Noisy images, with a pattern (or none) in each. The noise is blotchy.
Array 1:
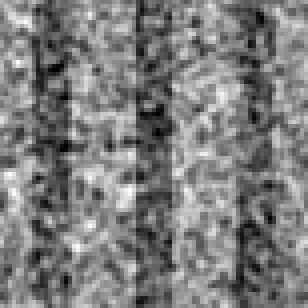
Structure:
vertical stripes
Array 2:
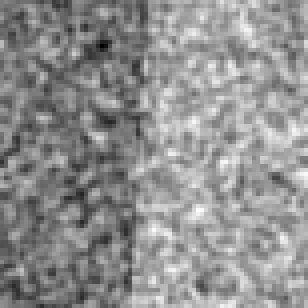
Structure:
a sharp edge
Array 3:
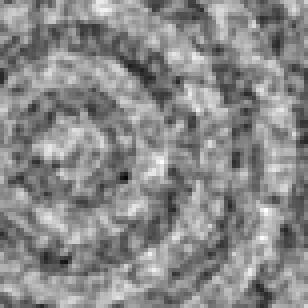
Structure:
rings round one point
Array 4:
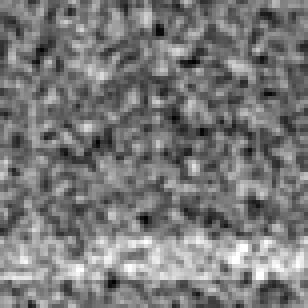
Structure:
one horizontal stripe
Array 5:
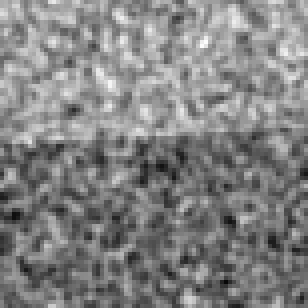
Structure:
a sharp edge
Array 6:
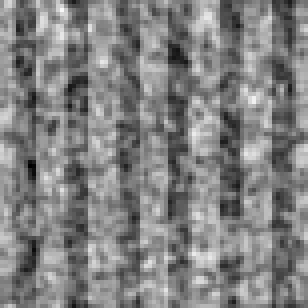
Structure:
vertical stripes
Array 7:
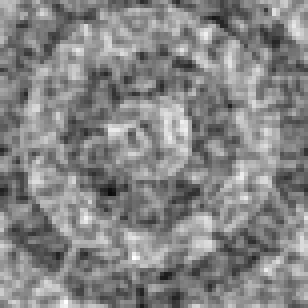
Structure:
rings round one point
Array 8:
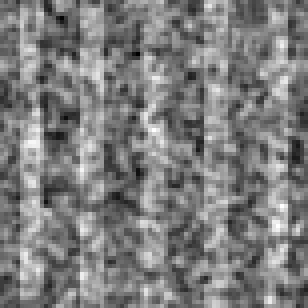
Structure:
vertical stripes
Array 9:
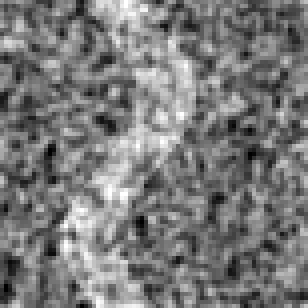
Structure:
a wavy band
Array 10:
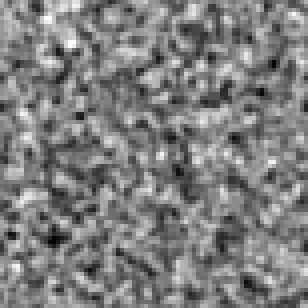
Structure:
only noise
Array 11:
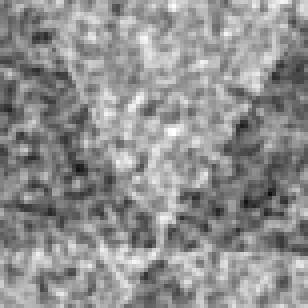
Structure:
spokes from one point
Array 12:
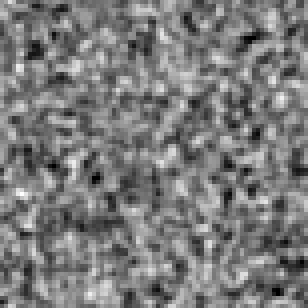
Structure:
only noise
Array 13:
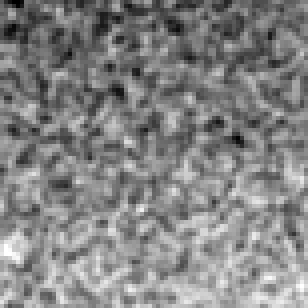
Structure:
a smooth slope
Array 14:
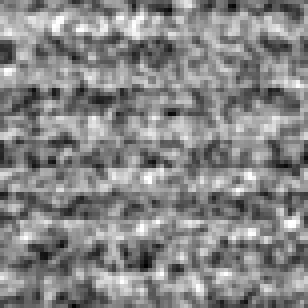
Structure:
horizontal stripes
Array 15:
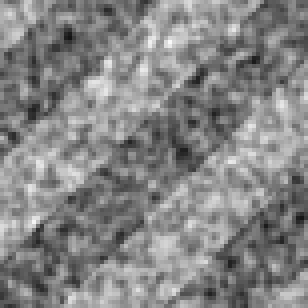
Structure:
diagonal stripes
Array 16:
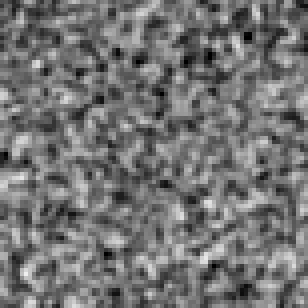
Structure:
only noise
